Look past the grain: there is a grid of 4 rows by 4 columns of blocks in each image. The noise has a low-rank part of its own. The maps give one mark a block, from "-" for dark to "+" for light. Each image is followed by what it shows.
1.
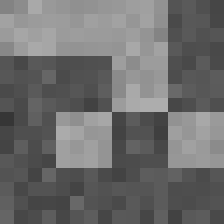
+ + + -
- - + -
- + - +
- - - -
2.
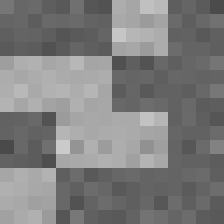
- - + -
+ + - -
- + + -
+ - - -
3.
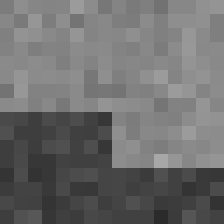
+ + + +
+ + + +
- - + +
- - - -
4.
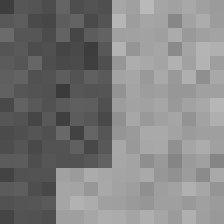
- - + +
- - + +
- - + +
- + + +
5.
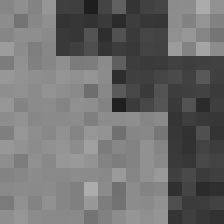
+ - - +
+ + - -
+ + + -
+ + + -
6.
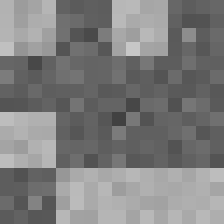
+ - + -
- - - -
+ - - -
- + + +
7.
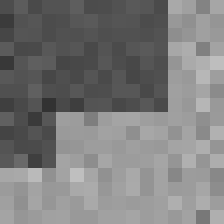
- - - +
- - - +
- + + +
+ + + +
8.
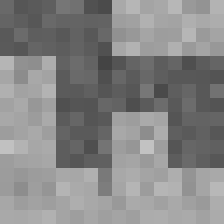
- - + +
+ - - -
+ - + -
+ + + +
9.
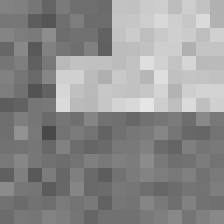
- - + +
- + + +
- - - -
- - - -
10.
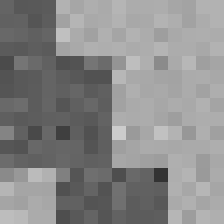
- + + +
- - + +
- - + +
+ - - +
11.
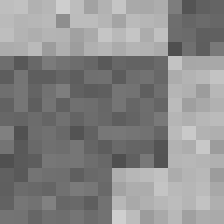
+ + + -
- - - +
- - - +
- - + +
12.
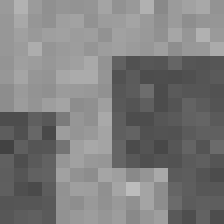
+ + + +
+ + - -
- + - -
- + + -
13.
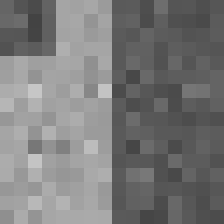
- + - -
+ + - -
+ + - -
+ + - -
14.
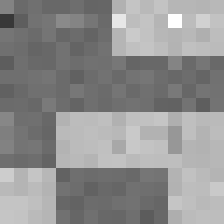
- - + +
- - - -
- + + +
+ - - +
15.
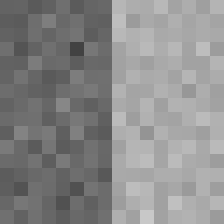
- - + +
- - + +
- - + +
- - + +
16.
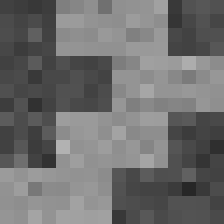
- + + -
- - + +
- + + -
+ + - -
